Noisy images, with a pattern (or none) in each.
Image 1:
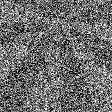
spokes from one point
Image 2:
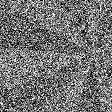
spokes from one point
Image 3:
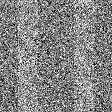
vertical stripes
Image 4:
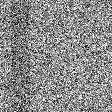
one vertical stripe
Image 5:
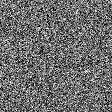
only noise
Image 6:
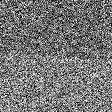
a sharp edge
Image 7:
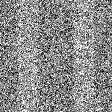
vertical stripes
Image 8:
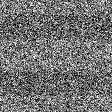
horizontal stripes
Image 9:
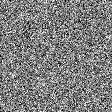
only noise
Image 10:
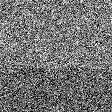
a sharp edge
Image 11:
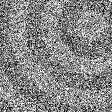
rings round one point
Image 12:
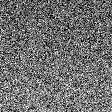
a smooth slope
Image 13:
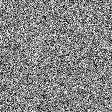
only noise
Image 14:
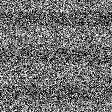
horizontal stripes
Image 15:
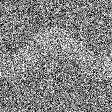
a wavy band
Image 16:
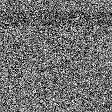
one horizontal stripe
